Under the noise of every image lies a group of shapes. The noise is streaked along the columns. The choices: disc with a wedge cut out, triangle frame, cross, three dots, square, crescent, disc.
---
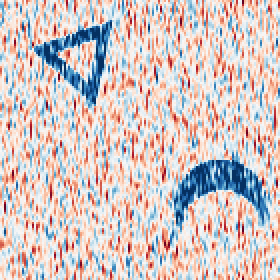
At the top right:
nothing
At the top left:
triangle frame
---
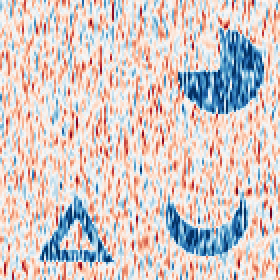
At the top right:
disc with a wedge cut out
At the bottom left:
triangle frame
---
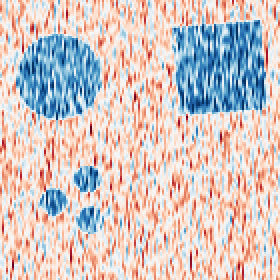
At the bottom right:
nothing
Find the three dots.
bottom left
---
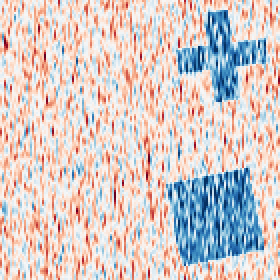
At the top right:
cross
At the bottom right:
square
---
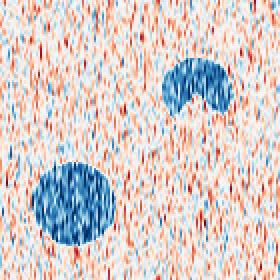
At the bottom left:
disc
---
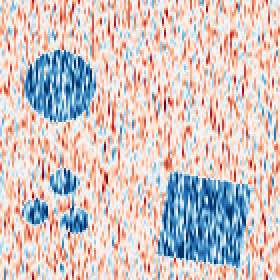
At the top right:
nothing
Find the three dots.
bottom left
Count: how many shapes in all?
3
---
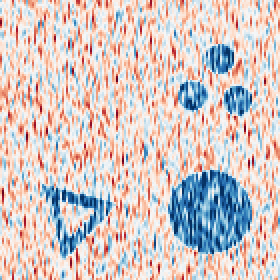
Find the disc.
bottom right
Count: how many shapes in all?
3
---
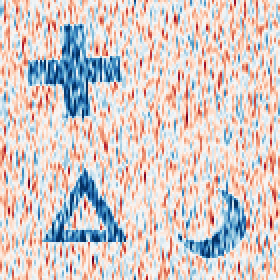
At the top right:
nothing
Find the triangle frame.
bottom left
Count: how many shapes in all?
3
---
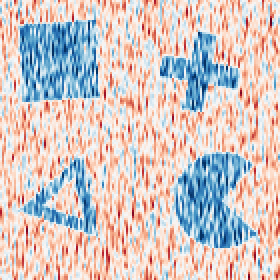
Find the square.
top left
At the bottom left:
triangle frame
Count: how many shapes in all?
4
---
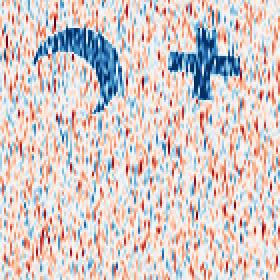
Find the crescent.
top left
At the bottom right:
nothing
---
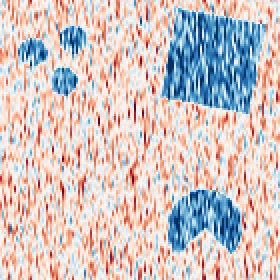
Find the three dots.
top left
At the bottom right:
disc with a wedge cut out
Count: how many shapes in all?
3
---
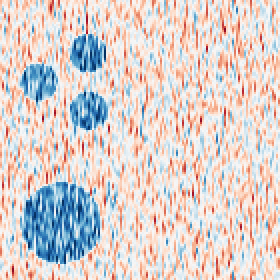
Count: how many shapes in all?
2
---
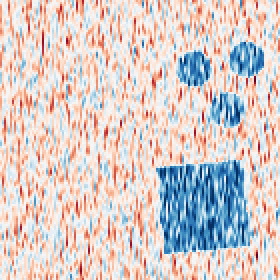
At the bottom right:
square
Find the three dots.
top right
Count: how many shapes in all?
2
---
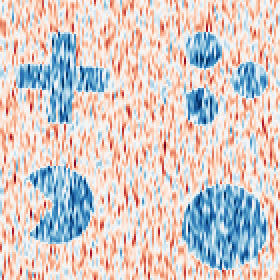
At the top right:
three dots
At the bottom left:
disc with a wedge cut out
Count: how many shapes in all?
4
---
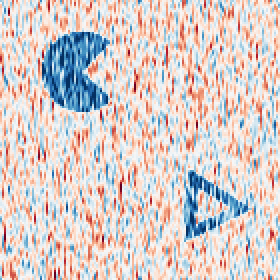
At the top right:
nothing
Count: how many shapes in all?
2
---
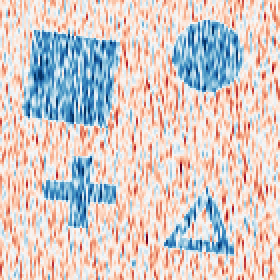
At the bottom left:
cross
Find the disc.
top right
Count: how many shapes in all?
4
